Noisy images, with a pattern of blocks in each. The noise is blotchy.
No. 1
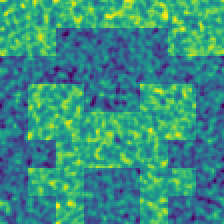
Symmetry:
left and right mirror each other
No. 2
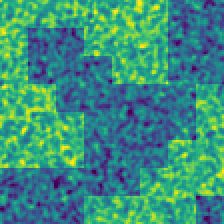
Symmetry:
mirrored about the diagonal from the top left
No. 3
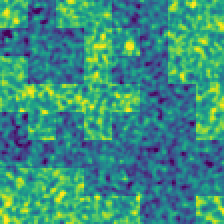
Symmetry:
mirrored about the diagonal from the top left
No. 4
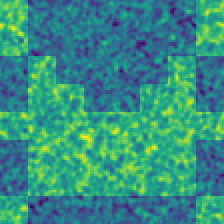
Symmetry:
left and right mirror each other
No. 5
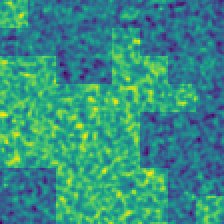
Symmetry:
mirrored about the diagonal from the bottom left
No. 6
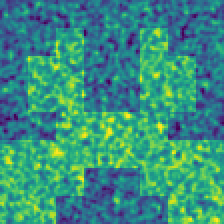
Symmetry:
left and right mirror each other
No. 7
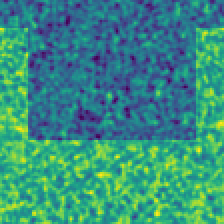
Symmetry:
left and right mirror each other
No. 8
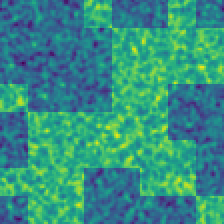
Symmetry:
mirrored about the diagonal from the top left
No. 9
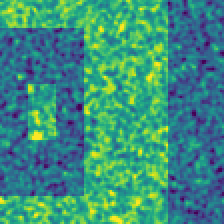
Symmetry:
top and bottom mirror each other
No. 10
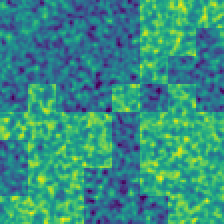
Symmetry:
no symmetry
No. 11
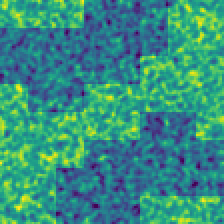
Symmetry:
the same after a half turn
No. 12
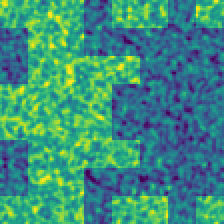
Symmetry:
top and bottom mirror each other
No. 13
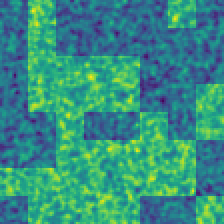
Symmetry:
no symmetry
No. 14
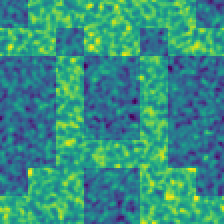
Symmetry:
left and right mirror each other
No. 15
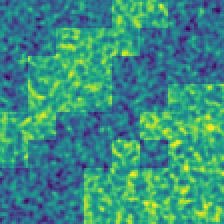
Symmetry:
mirrored about the diagonal from the top left
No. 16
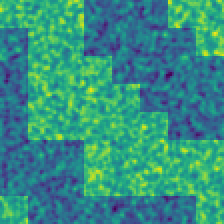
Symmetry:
mirrored about the diagonal from the bottom left
